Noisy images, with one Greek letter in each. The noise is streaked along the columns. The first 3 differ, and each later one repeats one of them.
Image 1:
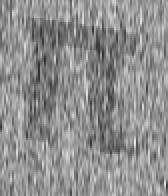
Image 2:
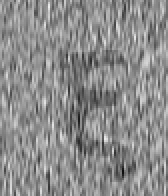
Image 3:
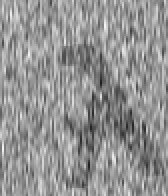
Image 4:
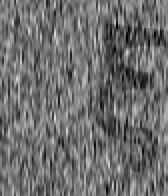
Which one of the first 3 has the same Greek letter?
2
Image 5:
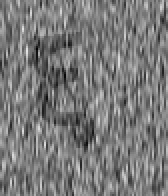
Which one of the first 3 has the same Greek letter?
2
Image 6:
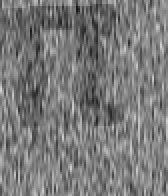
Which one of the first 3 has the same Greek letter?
1
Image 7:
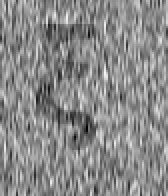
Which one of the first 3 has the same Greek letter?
2
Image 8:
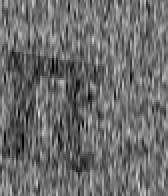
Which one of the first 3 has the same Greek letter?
1
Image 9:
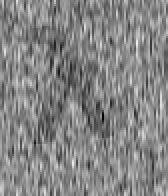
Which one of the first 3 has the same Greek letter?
3
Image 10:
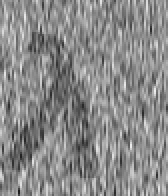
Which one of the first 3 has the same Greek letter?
3
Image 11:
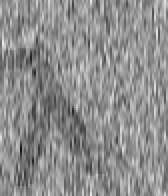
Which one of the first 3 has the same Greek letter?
3
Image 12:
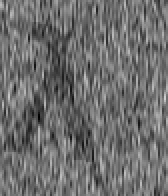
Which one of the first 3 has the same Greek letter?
3
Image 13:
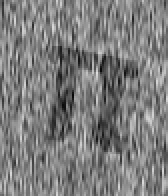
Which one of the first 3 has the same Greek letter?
1
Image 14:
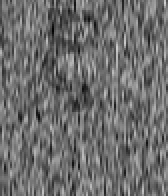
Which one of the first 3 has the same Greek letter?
2
